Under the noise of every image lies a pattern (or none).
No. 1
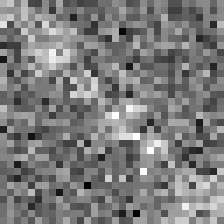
blocks along the diagonal
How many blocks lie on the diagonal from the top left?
6
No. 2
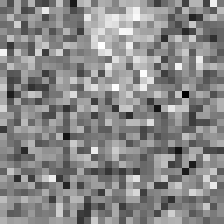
one block
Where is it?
top middle
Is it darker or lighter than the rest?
lighter
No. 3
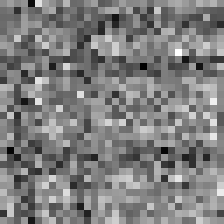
bands of rows crossing bands of columns
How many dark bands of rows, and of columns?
3 and 2
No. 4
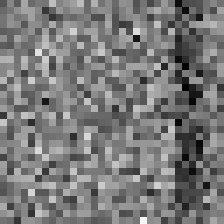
one band of columns
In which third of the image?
right
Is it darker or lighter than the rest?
darker
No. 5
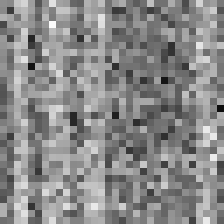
bands of columns
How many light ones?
4
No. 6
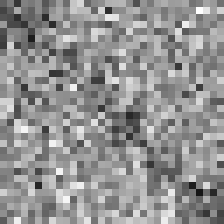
blocks along the diagonal
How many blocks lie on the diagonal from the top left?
6
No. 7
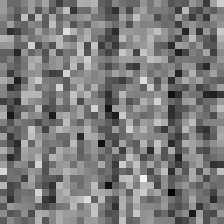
bands of columns
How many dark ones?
5
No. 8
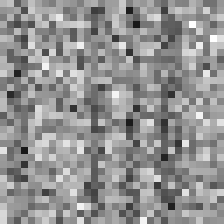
bands of columns
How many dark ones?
4
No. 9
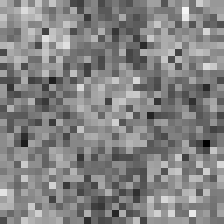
a checkerboard
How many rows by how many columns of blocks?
3 by 3
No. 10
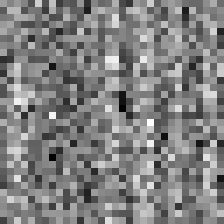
bands of columns
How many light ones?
5
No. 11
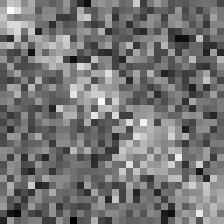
blocks along the diagonal
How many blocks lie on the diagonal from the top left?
5
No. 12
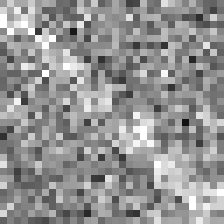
blocks along the diagonal
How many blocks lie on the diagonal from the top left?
7
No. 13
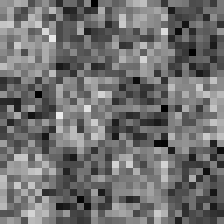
a checkerboard
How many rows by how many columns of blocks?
3 by 4
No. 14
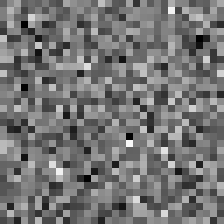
only noise
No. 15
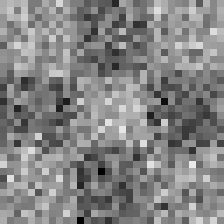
a checkerboard
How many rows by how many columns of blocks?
3 by 3
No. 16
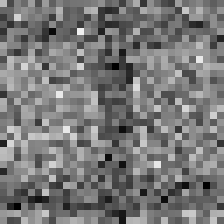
bands of rows crossing bands of columns
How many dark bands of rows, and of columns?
2 and 1
